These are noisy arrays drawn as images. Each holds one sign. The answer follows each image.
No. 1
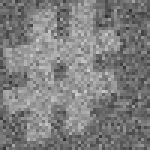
hash sign
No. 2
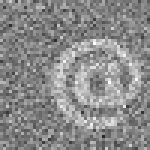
at sign
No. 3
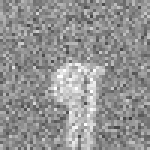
pilcrow
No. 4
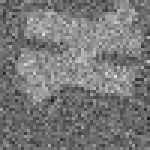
not-equal sign
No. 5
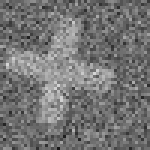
plus sign
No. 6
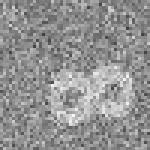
infinity sign
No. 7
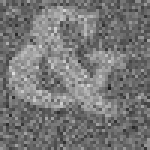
ampersand
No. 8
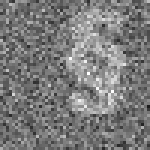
section sign
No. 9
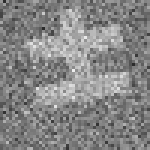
plus-minus sign
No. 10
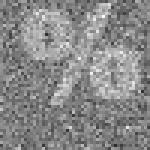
percent sign
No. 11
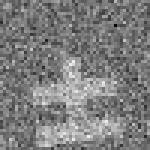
plus-minus sign
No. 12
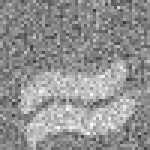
approximately sign
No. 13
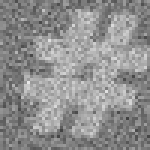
hash sign
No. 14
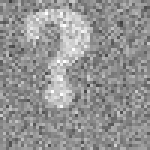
question mark
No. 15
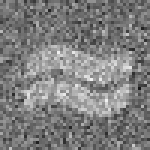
approximately sign
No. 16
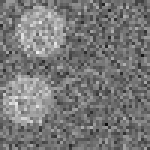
colon
